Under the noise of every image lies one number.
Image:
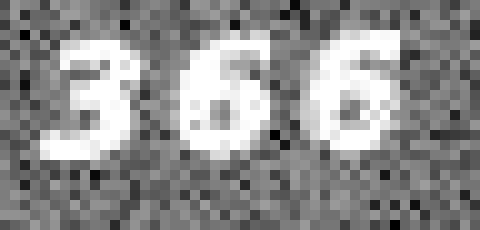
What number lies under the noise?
366
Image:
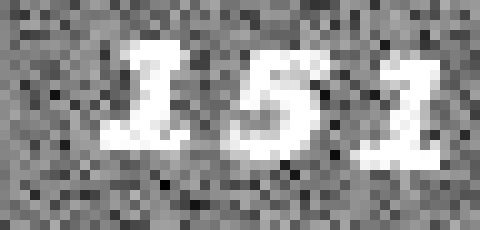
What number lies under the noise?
151
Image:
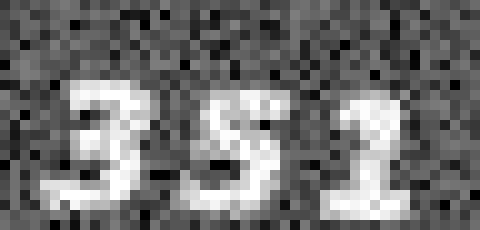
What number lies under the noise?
351
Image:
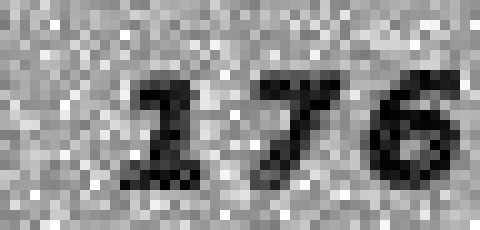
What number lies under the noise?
176
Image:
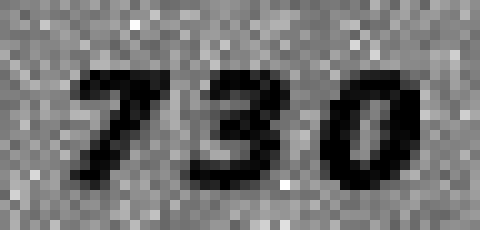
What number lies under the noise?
730
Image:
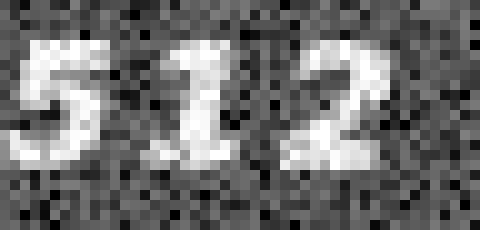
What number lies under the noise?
512
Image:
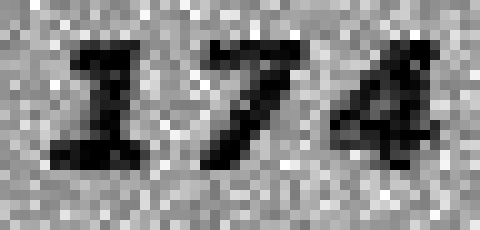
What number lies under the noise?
174
